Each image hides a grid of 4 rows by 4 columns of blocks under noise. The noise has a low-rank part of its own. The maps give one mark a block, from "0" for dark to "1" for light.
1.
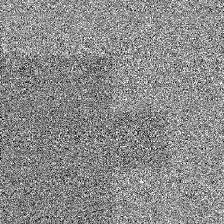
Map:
1 1 1 1
0 0 1 1
0 0 0 1
0 0 1 1
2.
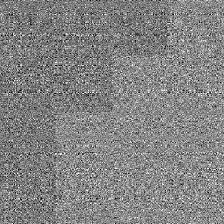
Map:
0 0 0 1
0 0 1 1
0 1 1 1
0 1 1 1
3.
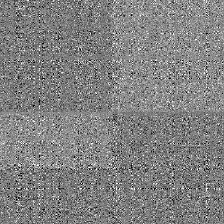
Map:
0 0 1 1
0 0 1 1
1 1 0 0
0 0 0 0
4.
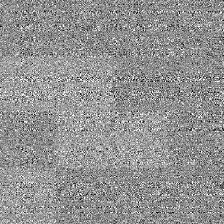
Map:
0 0 0 0
1 1 0 0
0 1 1 0
1 0 0 0
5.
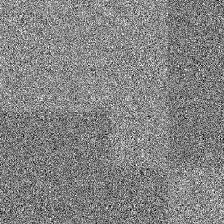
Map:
1 1 1 0
1 1 1 0
0 0 1 0
0 0 0 1
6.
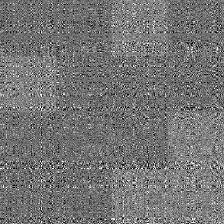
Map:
0 0 1 0
1 0 0 0
0 0 0 1
0 0 1 1
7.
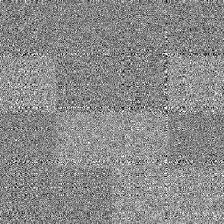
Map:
0 0 0 0
1 0 0 1
0 1 1 0
0 0 1 1
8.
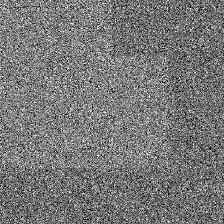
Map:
1 1 0 0
1 1 1 0
1 1 1 0
0 0 0 0
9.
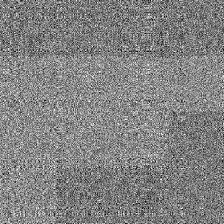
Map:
0 0 0 0
1 1 1 1
1 1 1 0
1 0 0 0
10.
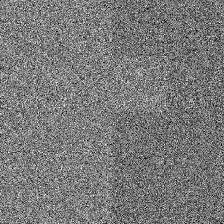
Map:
1 1 0 0
1 1 1 0
1 1 0 0
1 1 0 0
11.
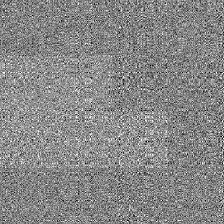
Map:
0 0 0 0
1 1 0 0
1 1 1 0
0 0 0 0
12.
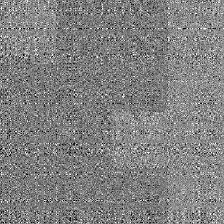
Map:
1 0 0 1
0 0 0 1
0 0 1 1
0 0 0 1
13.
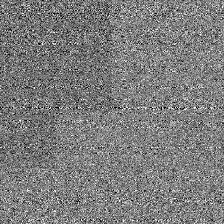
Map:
0 0 1 1
0 0 1 1
0 1 1 1
1 1 1 1
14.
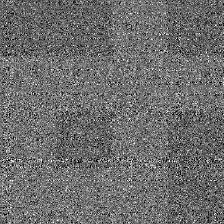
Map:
0 0 1 0
1 1 1 1
1 0 1 0
1 1 1 0
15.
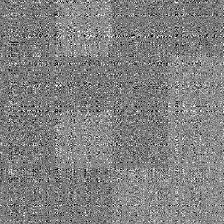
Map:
0 1 0 0
0 0 0 1
0 1 0 1
0 0 1 1
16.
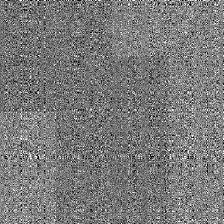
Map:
0 0 1 1
0 0 0 1
1 0 0 1
1 0 0 1
